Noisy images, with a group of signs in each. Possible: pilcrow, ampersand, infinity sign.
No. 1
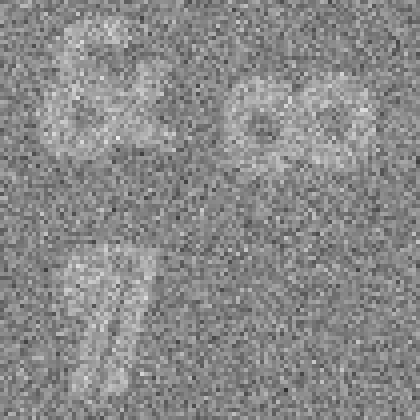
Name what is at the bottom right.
nothing
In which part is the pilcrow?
bottom left
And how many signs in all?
3
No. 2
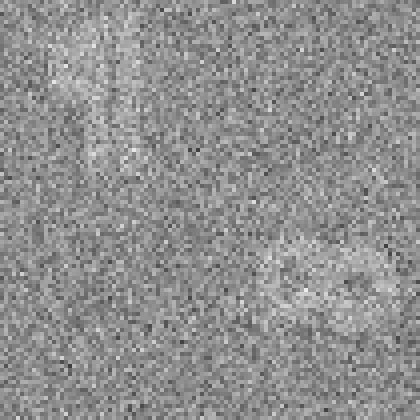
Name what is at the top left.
pilcrow
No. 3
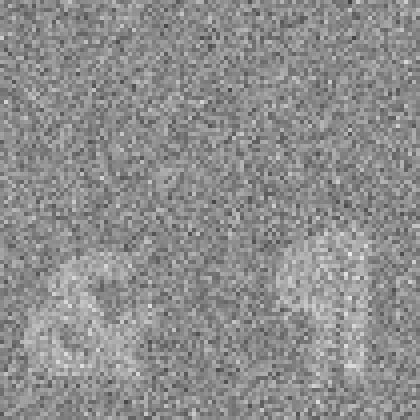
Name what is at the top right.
nothing
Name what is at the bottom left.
ampersand
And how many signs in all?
2
